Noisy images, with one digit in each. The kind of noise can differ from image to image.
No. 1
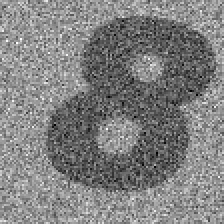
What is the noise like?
independent entries
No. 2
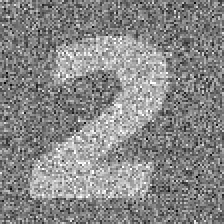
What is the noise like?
low rank plus noise
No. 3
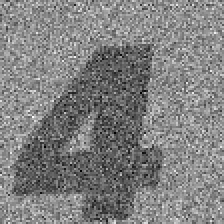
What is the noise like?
low rank plus noise
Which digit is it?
4
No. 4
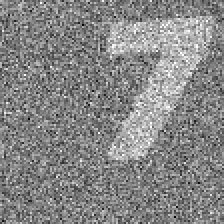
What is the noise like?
independent entries
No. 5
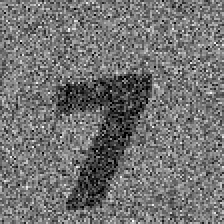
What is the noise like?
independent entries
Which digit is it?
7
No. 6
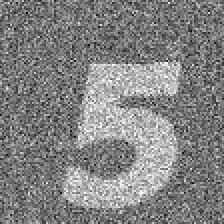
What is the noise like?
low rank plus noise
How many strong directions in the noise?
one
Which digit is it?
5
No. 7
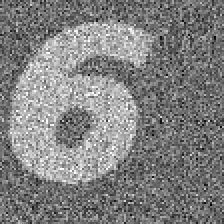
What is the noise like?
low rank plus noise
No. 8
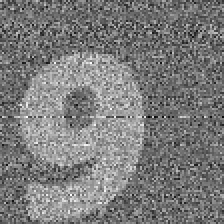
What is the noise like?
rows of uneven size
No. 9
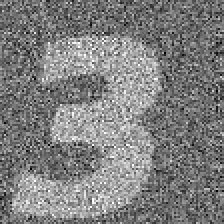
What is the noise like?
low rank plus noise
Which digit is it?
3
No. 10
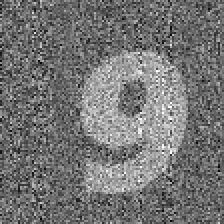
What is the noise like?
columns of uneven size
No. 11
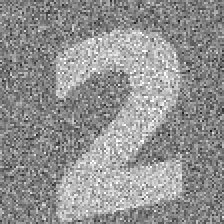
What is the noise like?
independent entries
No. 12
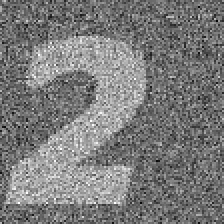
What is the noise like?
low rank plus noise
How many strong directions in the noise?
three or four
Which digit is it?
2
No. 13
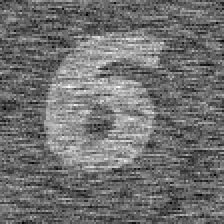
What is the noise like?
streaked along the rows
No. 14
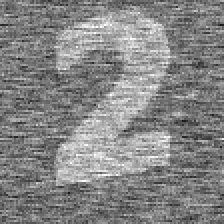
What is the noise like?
streaked along the rows
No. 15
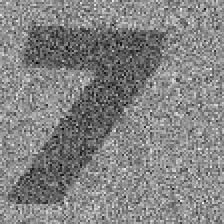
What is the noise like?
low rank plus noise
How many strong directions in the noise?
five to eight
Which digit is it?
7
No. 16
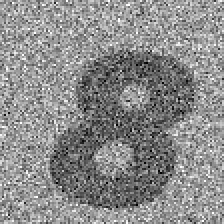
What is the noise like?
independent entries
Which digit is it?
8
